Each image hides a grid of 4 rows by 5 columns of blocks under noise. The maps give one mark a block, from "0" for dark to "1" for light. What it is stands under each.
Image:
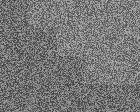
0 1 1 1 1
0 0 1 1 1
0 0 0 1 1
0 0 0 0 0
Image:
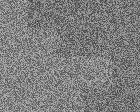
1 0 0 0 0
1 1 0 0 0
1 1 1 1 0
1 1 1 0 0
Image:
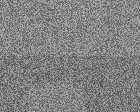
1 1 1 1 1
1 1 1 1 1
0 0 0 0 0
0 1 1 0 0
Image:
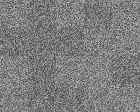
1 0 1 0 1
0 0 0 1 1
1 0 1 1 0
1 0 0 1 1
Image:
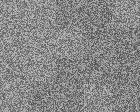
1 1 0 0 1
1 1 1 0 0
1 1 0 0 0
1 0 0 1 0
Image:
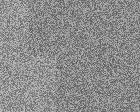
1 0 0 0 0
1 0 0 0 0
1 1 0 0 0
1 1 0 0 0
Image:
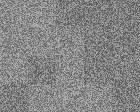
1 1 0 0 0
1 1 1 0 0
1 0 1 0 0
0 1 1 1 0
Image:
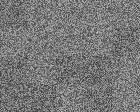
0 1 1 1 1
1 1 1 1 0
0 1 0 0 1
0 0 1 0 1
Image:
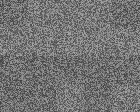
0 1 1 1 0
1 1 1 1 1
0 0 0 0 0
0 0 1 0 1
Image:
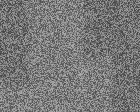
0 1 1 0 0
0 1 1 0 0
0 1 1 1 0
1 1 1 1 0
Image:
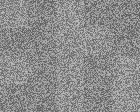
1 0 1 0 0
0 0 1 1 0
1 0 1 0 1
0 0 1 0 1
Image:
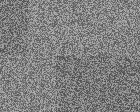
0 1 1 1 1
0 1 1 1 1
1 1 0 0 0
1 1 0 0 0
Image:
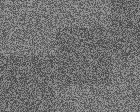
1 1 1 1 0
1 1 0 0 0
0 0 0 0 1
0 0 1 1 1
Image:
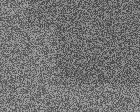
1 0 0 0 0
1 1 0 0 0
1 1 0 0 0
1 1 1 1 1
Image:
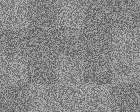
1 0 1 0 0
0 0 0 0 1
1 0 1 0 1
0 1 1 1 0
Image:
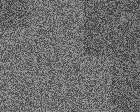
0 1 1 0 0
1 1 1 0 0
1 1 1 1 0
1 1 1 1 0
